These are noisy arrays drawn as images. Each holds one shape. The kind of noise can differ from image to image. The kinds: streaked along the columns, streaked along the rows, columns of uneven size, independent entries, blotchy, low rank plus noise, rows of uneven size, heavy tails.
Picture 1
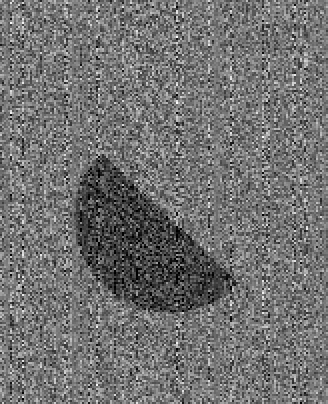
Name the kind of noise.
columns of uneven size
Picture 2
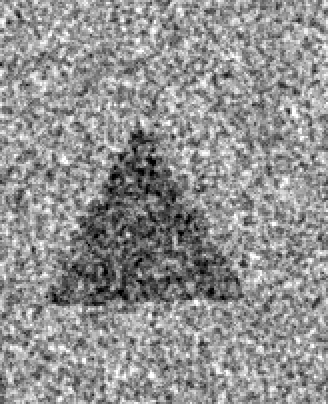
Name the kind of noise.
blotchy
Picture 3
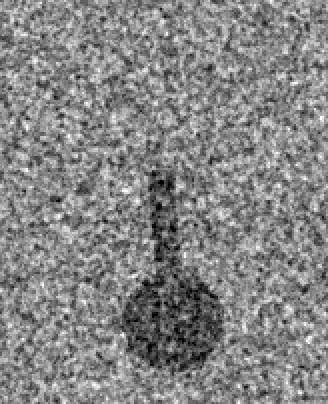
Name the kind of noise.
blotchy
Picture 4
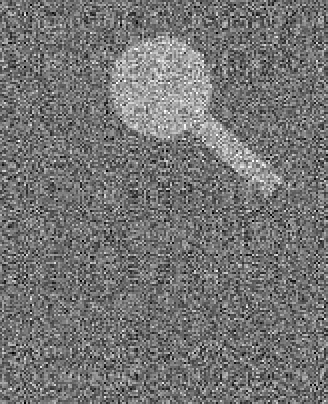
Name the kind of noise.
low rank plus noise
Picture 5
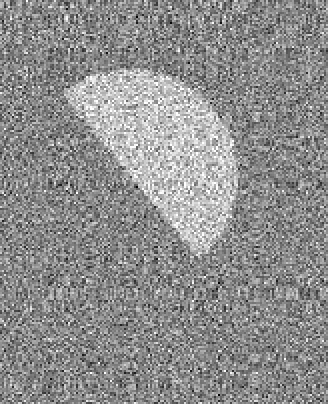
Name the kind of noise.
low rank plus noise
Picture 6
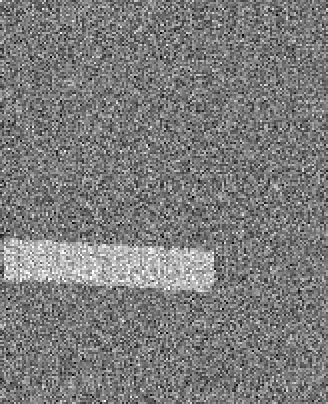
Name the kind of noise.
low rank plus noise
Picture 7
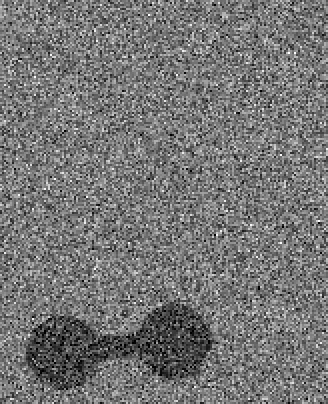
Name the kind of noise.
independent entries
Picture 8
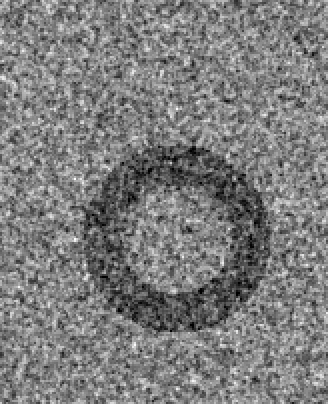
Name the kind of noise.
blotchy
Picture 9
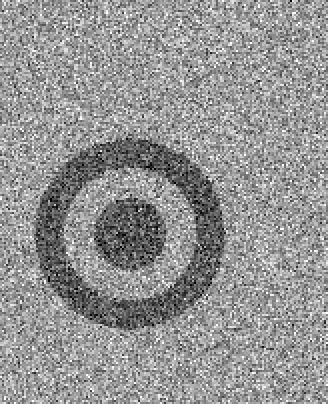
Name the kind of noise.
independent entries
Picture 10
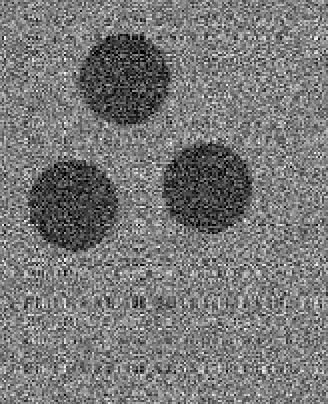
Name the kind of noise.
low rank plus noise
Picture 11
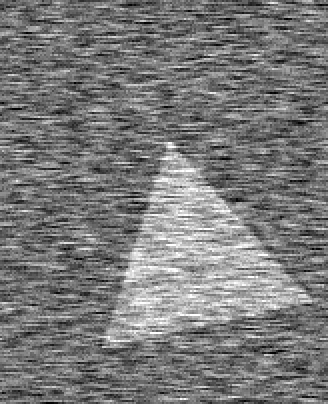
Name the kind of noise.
streaked along the rows
